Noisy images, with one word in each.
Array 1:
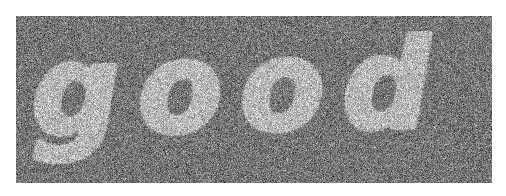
good
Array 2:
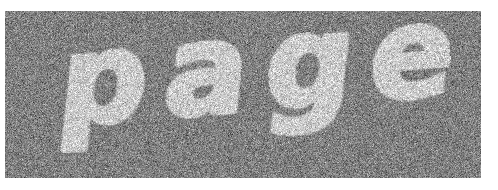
page
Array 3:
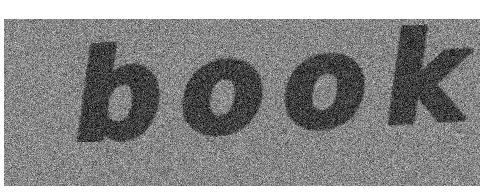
book
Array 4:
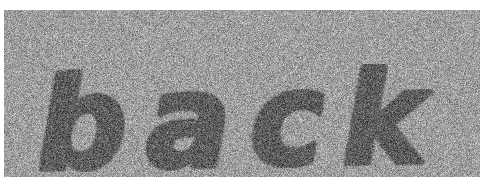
back
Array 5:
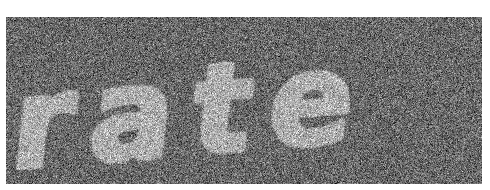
rate
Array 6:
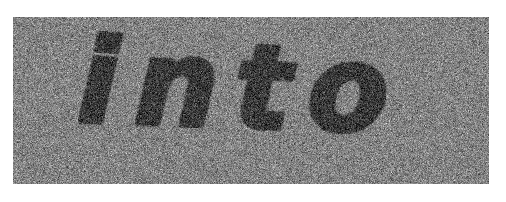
into
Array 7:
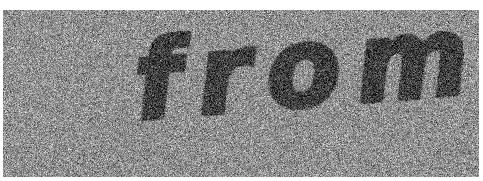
from
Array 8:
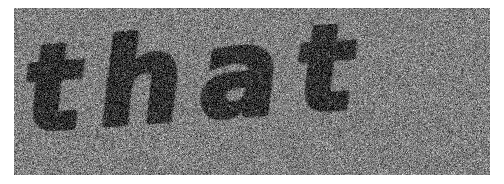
that
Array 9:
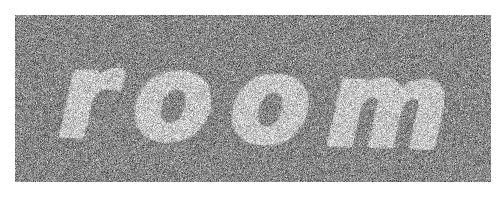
room
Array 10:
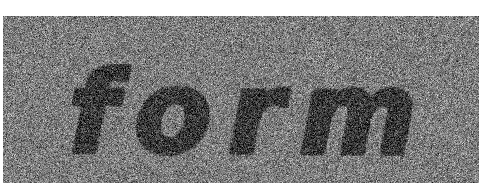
form
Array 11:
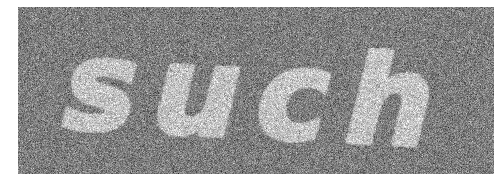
such
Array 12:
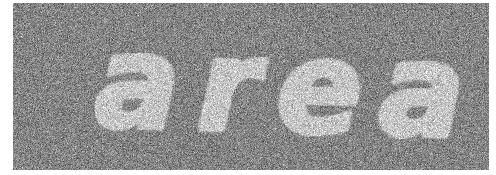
area
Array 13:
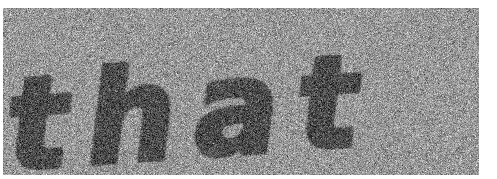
that
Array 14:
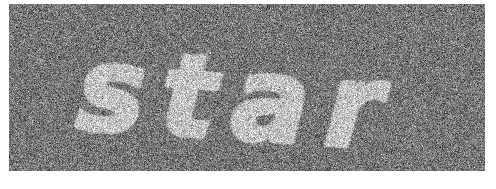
star
